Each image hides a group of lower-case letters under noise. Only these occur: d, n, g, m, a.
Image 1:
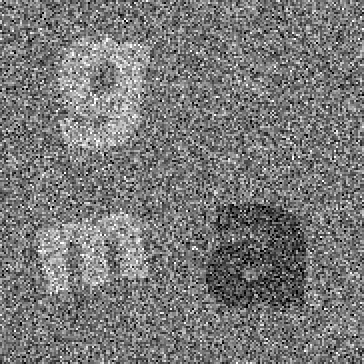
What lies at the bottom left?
m
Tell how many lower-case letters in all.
3
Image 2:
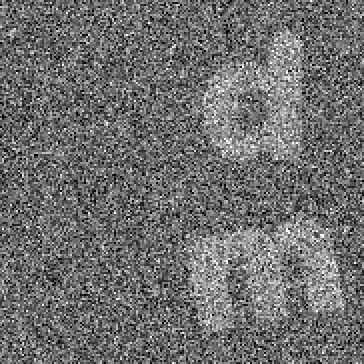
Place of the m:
bottom right
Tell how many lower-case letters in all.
2
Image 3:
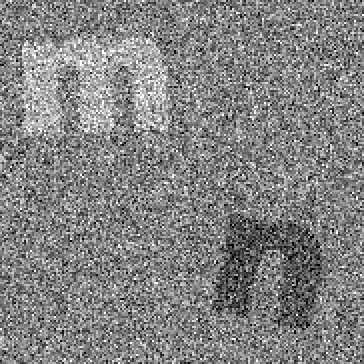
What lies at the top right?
nothing
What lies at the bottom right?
n
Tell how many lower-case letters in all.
2
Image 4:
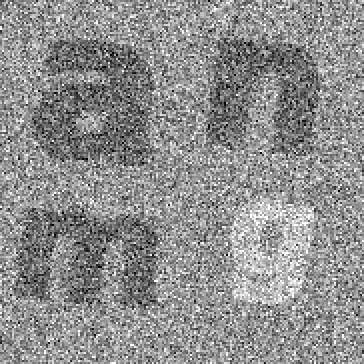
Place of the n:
top right
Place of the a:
top left
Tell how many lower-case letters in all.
4
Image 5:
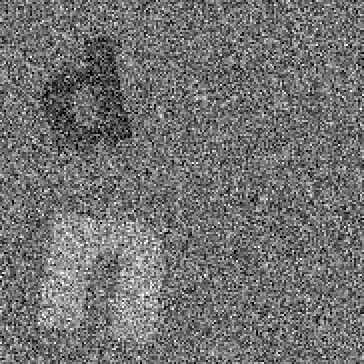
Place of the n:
bottom left
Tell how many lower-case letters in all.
2
